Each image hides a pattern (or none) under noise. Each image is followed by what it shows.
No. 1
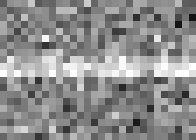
one horizontal stripe
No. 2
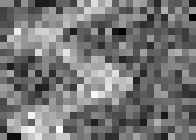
a wavy band
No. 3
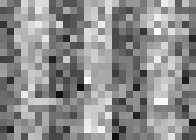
vertical stripes
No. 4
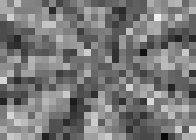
spokes from one point
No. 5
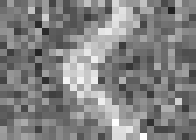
a wavy band
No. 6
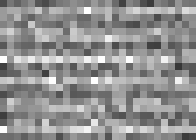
horizontal stripes
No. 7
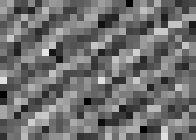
diagonal stripes
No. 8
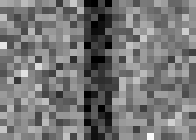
one vertical stripe
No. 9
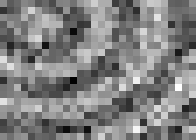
rings round one point
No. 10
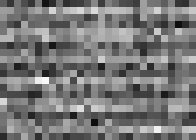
horizontal stripes
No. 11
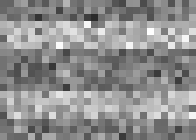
horizontal stripes
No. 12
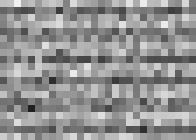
horizontal stripes
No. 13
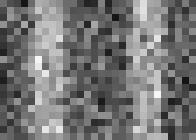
vertical stripes
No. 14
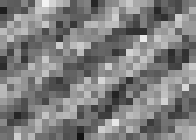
diagonal stripes
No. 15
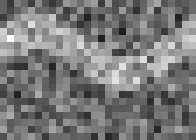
a wavy band
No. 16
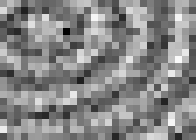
rings round one point
